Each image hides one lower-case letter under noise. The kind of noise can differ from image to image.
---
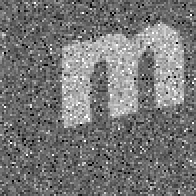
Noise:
heavy tails
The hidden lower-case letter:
m
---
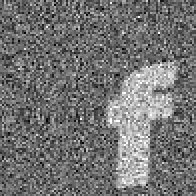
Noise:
low rank plus noise
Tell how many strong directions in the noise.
three or four
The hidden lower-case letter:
f
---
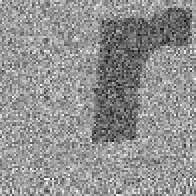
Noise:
low rank plus noise
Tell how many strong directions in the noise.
one
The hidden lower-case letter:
r
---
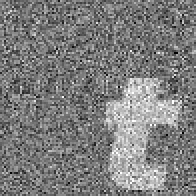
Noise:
low rank plus noise
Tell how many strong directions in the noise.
two
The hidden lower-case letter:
t
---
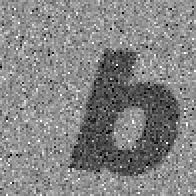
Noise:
heavy tails
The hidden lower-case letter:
b
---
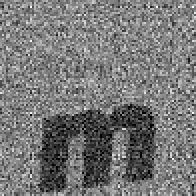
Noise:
low rank plus noise
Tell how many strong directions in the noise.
two
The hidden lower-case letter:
m
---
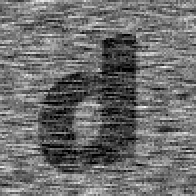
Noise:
streaked along the rows
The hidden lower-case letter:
d
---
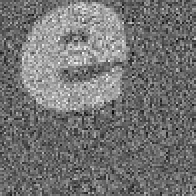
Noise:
low rank plus noise
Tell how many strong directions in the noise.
three or four
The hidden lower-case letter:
e
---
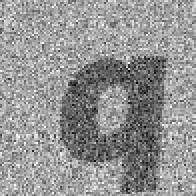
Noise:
low rank plus noise
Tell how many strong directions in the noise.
five to eight
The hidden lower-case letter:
q
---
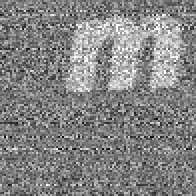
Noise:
rows of uneven size
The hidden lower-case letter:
m
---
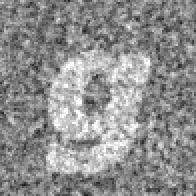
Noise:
blotchy
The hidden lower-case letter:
g
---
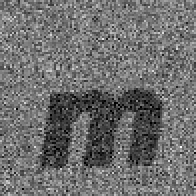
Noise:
low rank plus noise
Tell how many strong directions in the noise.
five to eight
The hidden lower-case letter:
m
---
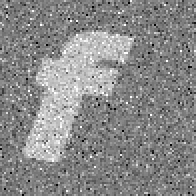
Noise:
heavy tails
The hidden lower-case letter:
f
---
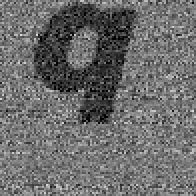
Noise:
rows of uneven size
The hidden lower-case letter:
q
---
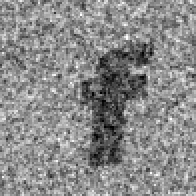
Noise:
blotchy
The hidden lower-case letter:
f
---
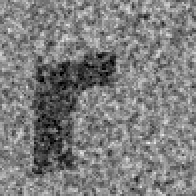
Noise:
blotchy
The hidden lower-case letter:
r
